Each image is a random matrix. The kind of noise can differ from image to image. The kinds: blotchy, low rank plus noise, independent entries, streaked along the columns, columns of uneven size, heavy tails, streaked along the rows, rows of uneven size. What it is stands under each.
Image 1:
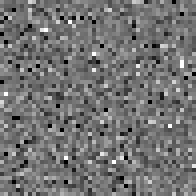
heavy tails
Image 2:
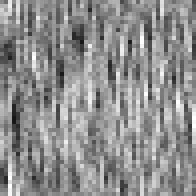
streaked along the columns
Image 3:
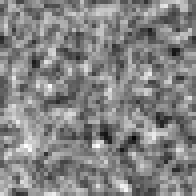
blotchy
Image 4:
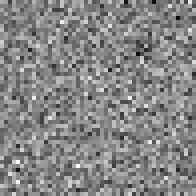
independent entries
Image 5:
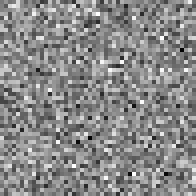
independent entries
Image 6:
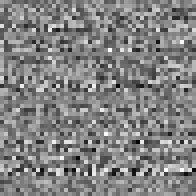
rows of uneven size
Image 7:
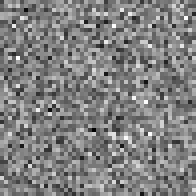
independent entries
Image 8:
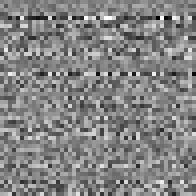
rows of uneven size
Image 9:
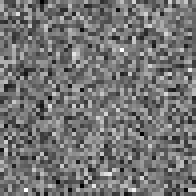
independent entries
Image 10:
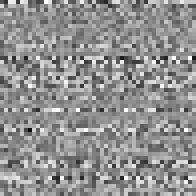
rows of uneven size
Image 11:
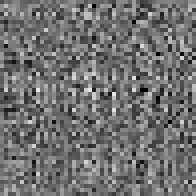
low rank plus noise
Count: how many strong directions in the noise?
three or four
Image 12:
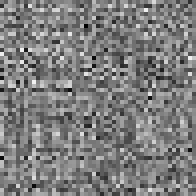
low rank plus noise
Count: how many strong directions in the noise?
three or four
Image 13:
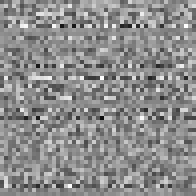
rows of uneven size
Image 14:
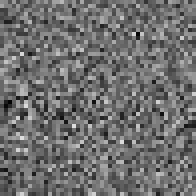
low rank plus noise
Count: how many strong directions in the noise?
five to eight
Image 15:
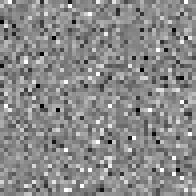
heavy tails
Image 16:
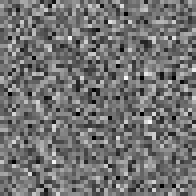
low rank plus noise
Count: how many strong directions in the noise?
five to eight
